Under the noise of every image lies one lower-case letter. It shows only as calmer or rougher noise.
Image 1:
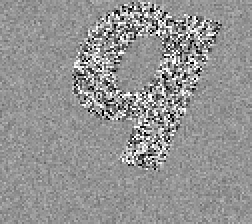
q
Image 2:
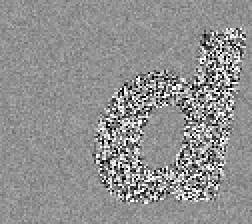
d
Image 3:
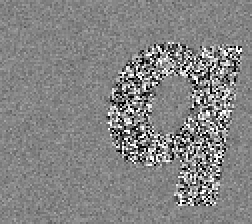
q
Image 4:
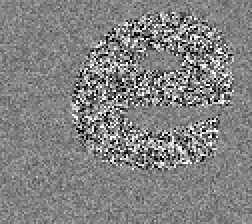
e
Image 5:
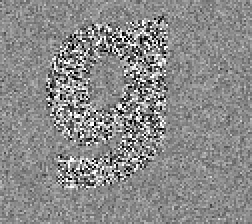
g
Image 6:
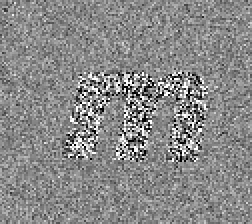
m
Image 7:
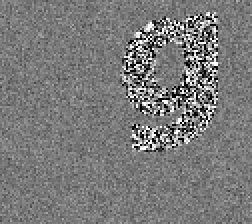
g
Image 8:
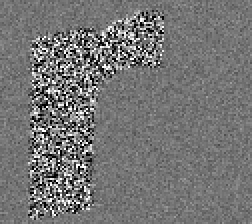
r
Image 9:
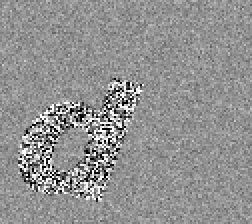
d
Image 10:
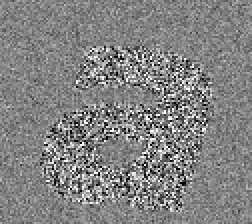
a
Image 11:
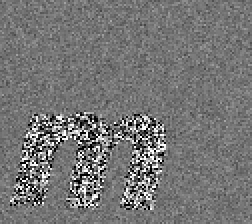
m
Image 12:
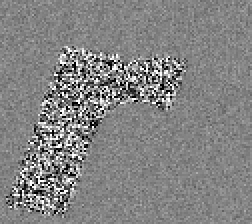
r
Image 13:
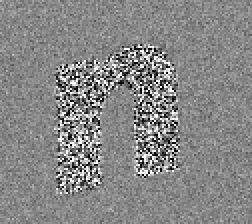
n
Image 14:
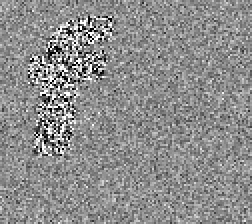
f
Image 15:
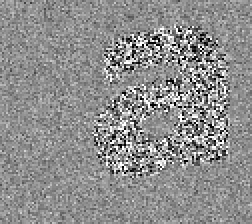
a
